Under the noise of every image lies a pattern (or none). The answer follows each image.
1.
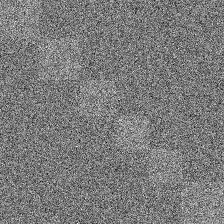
blocks along the diagonal
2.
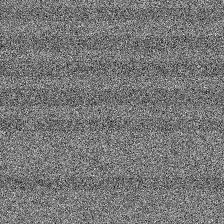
bands of rows
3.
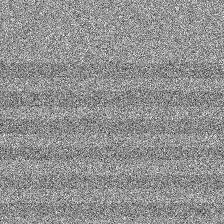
bands of rows
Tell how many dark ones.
6
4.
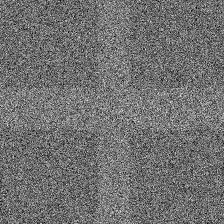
bands of rows crossing bands of columns
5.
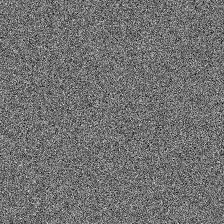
only noise
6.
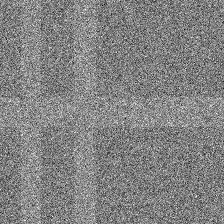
bands of rows crossing bands of columns
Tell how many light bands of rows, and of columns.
1 and 2
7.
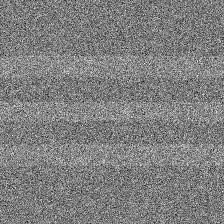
bands of rows
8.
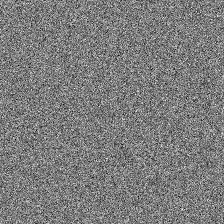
only noise
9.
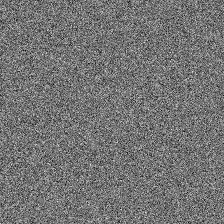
only noise
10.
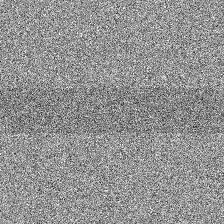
one band of rows
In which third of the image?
middle
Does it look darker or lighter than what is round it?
darker
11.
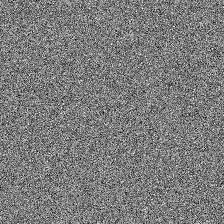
only noise
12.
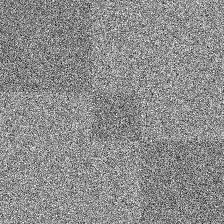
blocks along the diagonal
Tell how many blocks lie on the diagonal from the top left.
3
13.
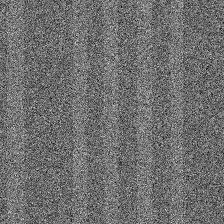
bands of columns
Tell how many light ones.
5
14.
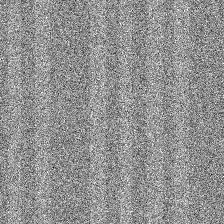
bands of columns
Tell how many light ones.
6
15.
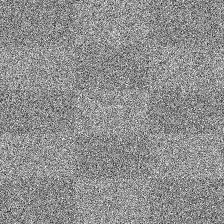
a checkerboard
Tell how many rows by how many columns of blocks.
5 by 3
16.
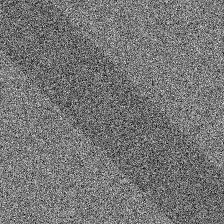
a diagonal band
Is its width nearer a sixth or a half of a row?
a half
